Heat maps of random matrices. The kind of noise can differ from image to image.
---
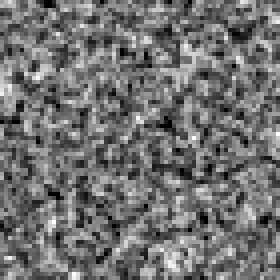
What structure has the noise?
blotchy
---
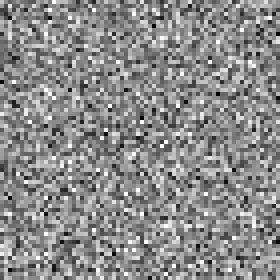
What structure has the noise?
independent entries
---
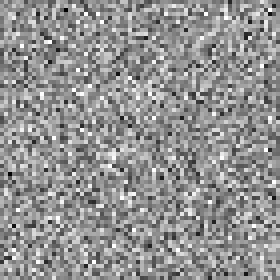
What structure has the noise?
independent entries
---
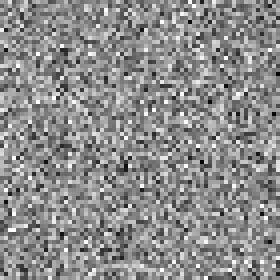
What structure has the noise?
independent entries
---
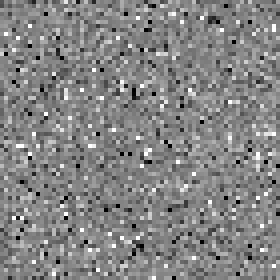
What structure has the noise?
heavy tails
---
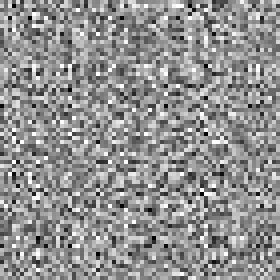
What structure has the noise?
low rank plus noise
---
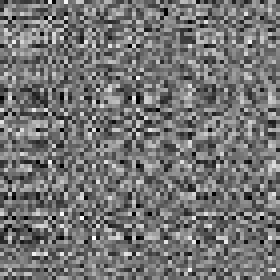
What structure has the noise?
low rank plus noise
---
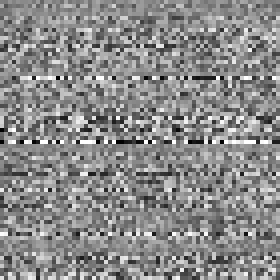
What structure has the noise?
rows of uneven size
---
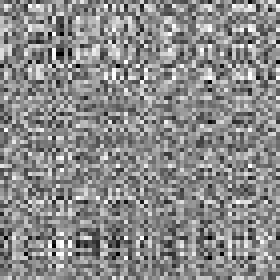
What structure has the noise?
low rank plus noise
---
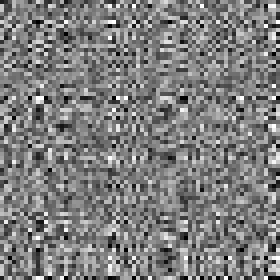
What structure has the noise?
low rank plus noise
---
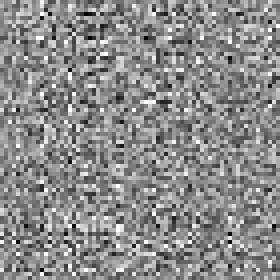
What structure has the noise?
low rank plus noise
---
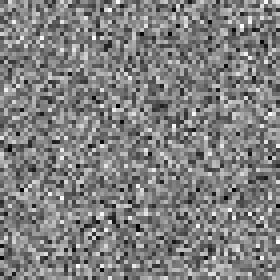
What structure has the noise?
independent entries
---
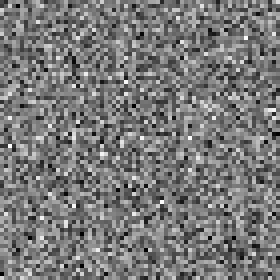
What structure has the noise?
independent entries
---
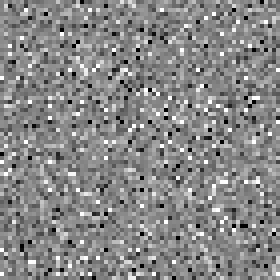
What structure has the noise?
heavy tails
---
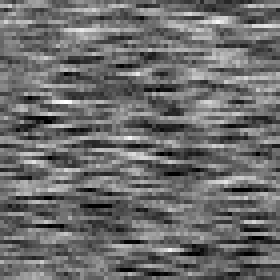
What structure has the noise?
streaked along the rows
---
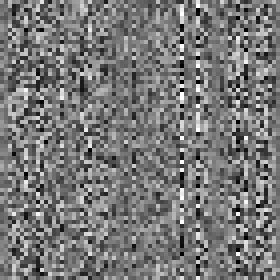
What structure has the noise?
columns of uneven size
